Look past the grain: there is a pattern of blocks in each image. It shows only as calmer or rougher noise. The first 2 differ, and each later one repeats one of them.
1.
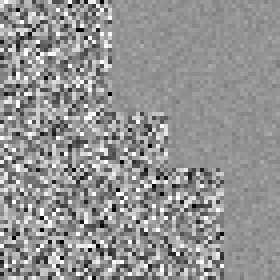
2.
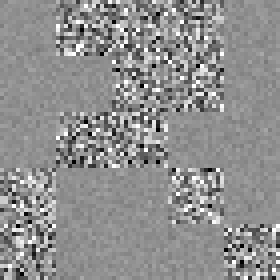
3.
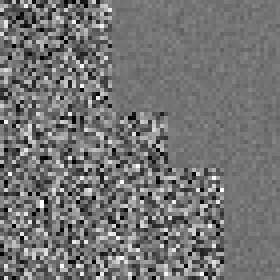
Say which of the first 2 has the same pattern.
1
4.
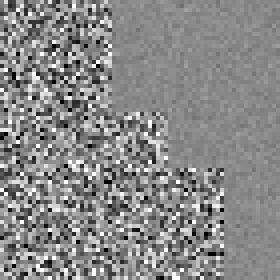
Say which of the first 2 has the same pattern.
1
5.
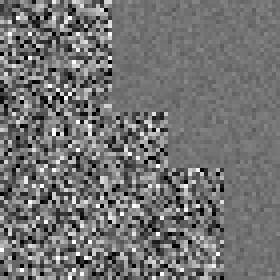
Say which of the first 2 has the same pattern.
1
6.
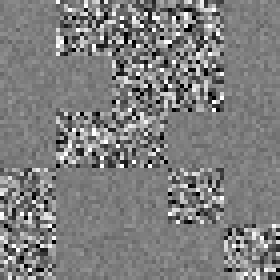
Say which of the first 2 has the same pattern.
2
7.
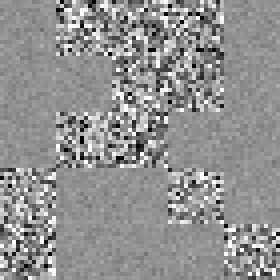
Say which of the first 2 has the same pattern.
2
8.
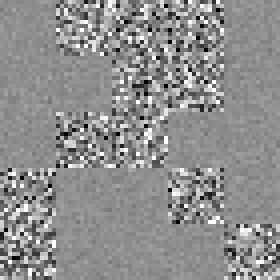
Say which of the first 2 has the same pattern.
2
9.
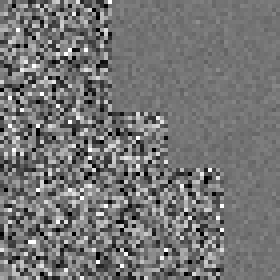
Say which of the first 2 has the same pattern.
1
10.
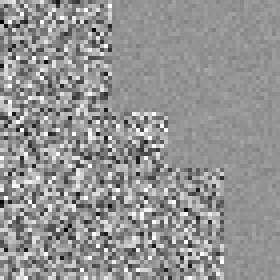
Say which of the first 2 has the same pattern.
1
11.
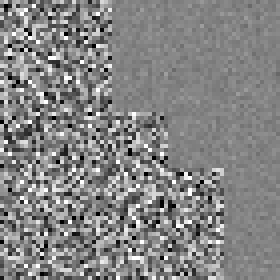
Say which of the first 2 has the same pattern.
1
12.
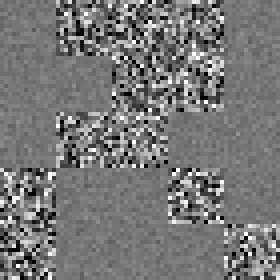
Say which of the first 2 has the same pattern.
2
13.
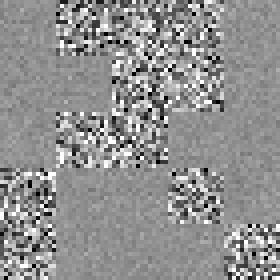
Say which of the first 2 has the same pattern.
2
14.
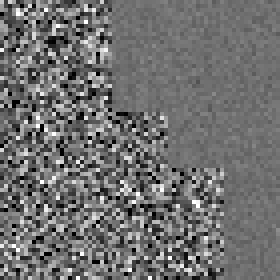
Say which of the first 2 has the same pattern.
1
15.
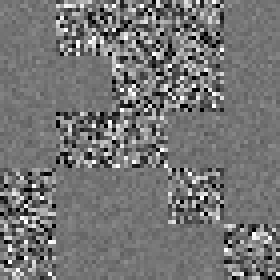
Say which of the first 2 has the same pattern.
2
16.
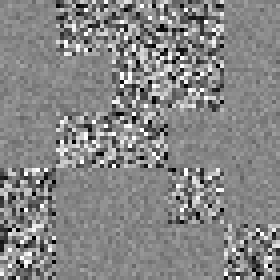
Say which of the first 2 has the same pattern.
2
